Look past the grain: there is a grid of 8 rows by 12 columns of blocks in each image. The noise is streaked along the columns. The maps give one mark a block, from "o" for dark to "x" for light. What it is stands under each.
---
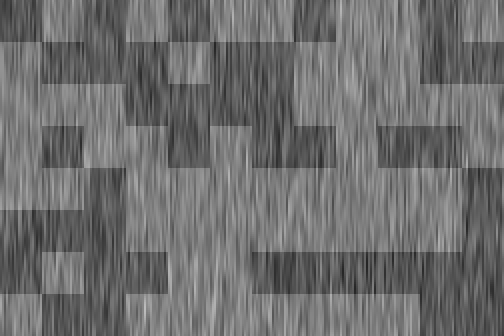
o x o x o x x o x x o x
x o o o x o o x x x o o
x x x o o o o x x x x x
x o x x o x o o x o o x
x x o x x x x x x x x o
o o o x x x x x x x x o
o x o o x x o o o o o o
x o o x x x x x x x o o
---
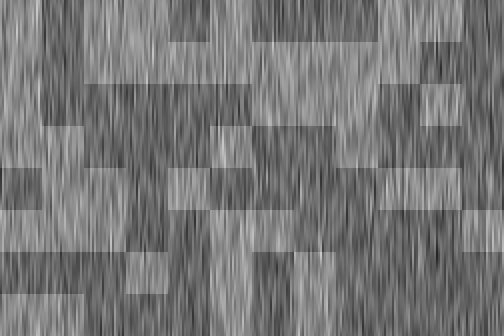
x o x x o x o o o x x o
x o x x x x x x x x o o
x o o o o o x x x o x o
x x o o o x o o x o o o
o x x o x o o o o x x o
x x x o o x x o o o o x
o o o x o x o x o o o o
x x o o o x o x o o o o
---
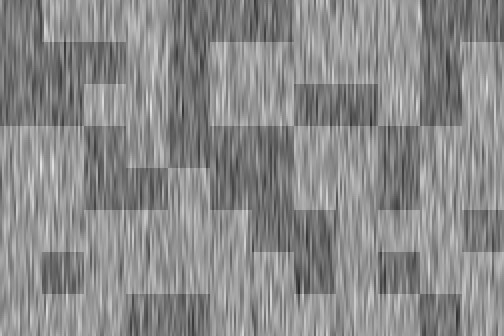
o x x x o o o x x x o o
o o o x o x x x x x o x
o o x x o x x o o x o x
x x o x o o o x x o x x
x x o o x o o x x o x x
x x x x x x o o x x x o
x o x x x x x o x o x x
x x x o o x x x x x o x
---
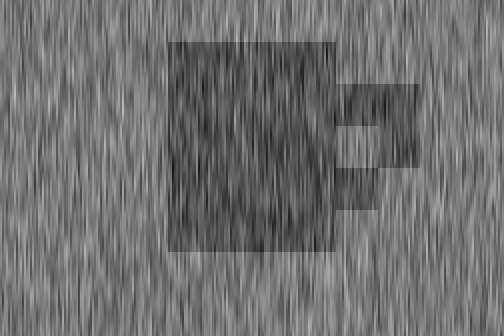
x x x x x x x x x x x x
x x x x o o o o x x x x
x x x x o o o o o o x x
x x x x o o o o x o x x
x x x x o o o o o x x x
x x x x o o o o x x x x
x x x x x x x x x x x x
x x x x x x x x x x x x
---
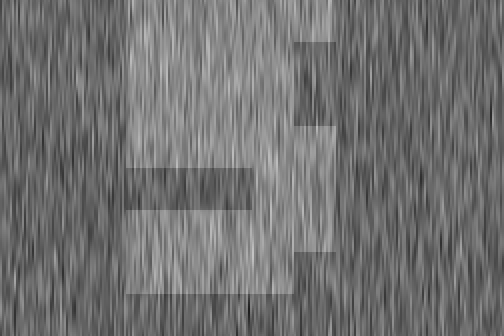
o o o x x x x x o o o o
o o o x x x x o o o o o
o o o x x x x o o o o o
o o o x x x x x o o o o
o o o o o o x x o o o o
o o o x x x x x o o o o
o o o x x x x o o o o o
o o o o o o o o o o o o
